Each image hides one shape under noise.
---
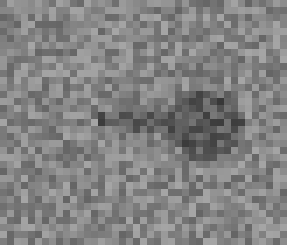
lollipop
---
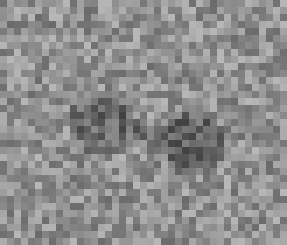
dumbbell
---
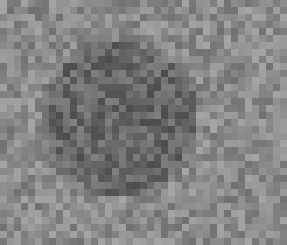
disc
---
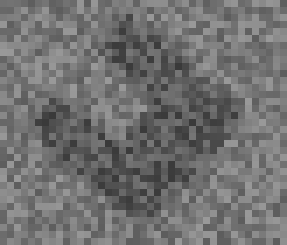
square with a notch
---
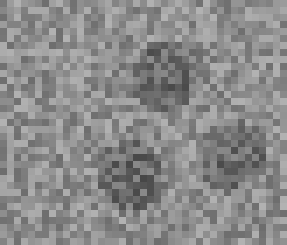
three dots
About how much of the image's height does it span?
two thirds
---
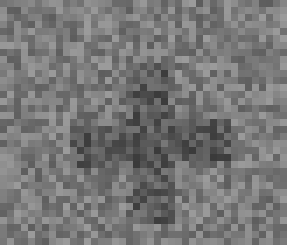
cross
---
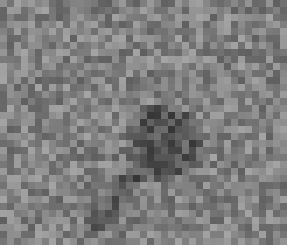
lollipop
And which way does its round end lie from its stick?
up and right
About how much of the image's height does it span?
half
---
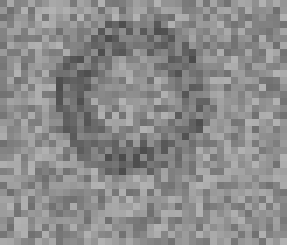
ring
